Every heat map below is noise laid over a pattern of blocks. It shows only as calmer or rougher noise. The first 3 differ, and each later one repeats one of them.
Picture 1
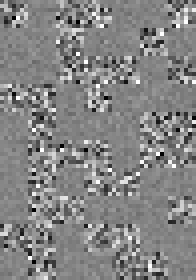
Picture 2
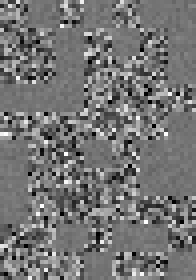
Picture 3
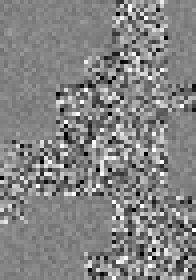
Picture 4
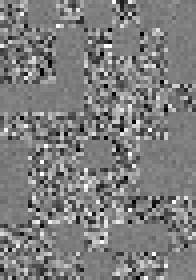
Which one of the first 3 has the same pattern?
2
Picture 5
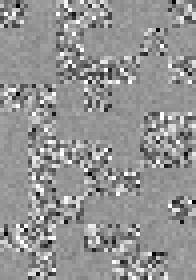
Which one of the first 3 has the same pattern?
1
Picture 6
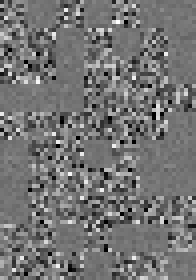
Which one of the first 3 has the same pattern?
2
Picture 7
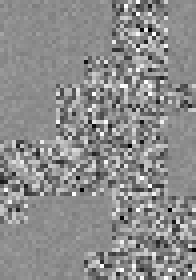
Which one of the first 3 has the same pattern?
3
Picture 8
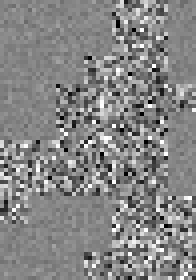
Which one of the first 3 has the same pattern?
3
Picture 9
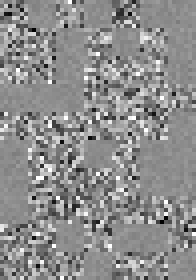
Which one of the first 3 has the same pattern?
2
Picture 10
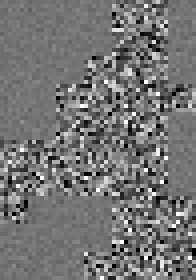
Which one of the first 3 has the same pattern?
3
